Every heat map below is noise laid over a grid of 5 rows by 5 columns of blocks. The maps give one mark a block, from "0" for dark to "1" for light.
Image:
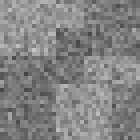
1 1 1 0 0
1 1 0 0 0
0 0 0 1 1
0 0 1 1 0
0 0 1 1 0
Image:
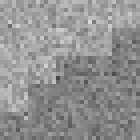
1 1 1 1 1
1 1 1 1 0
1 1 0 0 0
1 0 0 0 0
0 0 0 0 0
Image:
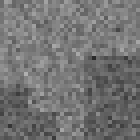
1 1 1 1 1
1 1 1 1 1
1 1 1 0 0
0 1 1 0 0
0 0 1 0 0
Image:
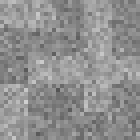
1 1 0 1 0
0 0 0 1 0
0 1 1 1 1
1 0 0 1 0
1 0 0 0 0
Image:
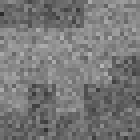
0 0 0 1 1
1 1 1 1 1
1 1 1 1 0
1 0 1 0 0
0 0 0 0 0
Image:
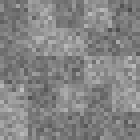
0 1 0 1 0
0 1 1 0 0
0 0 0 1 1
1 0 1 0 1
1 0 0 0 0
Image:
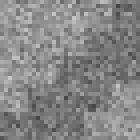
1 1 1 1 0
1 1 1 0 0
1 1 0 0 0
1 0 0 0 1
0 0 0 1 1
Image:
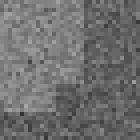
1 1 1 0 0
1 1 1 0 0
1 1 1 0 0
1 1 0 0 0
0 0 0 0 0
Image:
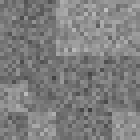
0 0 1 1 1
0 0 1 1 1
0 0 0 0 0
1 0 0 0 0
0 1 0 0 1
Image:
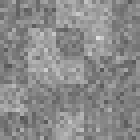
0 0 1 1 0
0 1 0 1 0
0 1 1 0 0
1 0 0 0 0
0 0 1 0 0
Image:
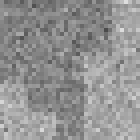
0 0 0 0 1
0 0 0 0 1
0 0 0 1 1
1 0 0 1 1
1 1 0 1 1
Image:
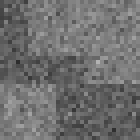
0 1 1 1 1
0 1 1 1 1
0 0 0 1 1
1 1 0 0 0
1 1 0 0 0
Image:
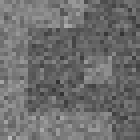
1 1 1 0 0
1 0 0 0 0
1 0 0 1 0
1 0 0 0 0
1 1 1 1 0
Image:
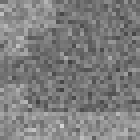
1 1 0 0 0
1 0 0 0 0
0 0 0 0 0
1 0 0 0 0
1 1 1 1 1
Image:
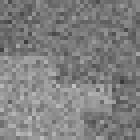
0 0 0 0 0
0 0 0 0 0
1 1 0 0 0
1 1 1 1 0
1 1 1 0 0
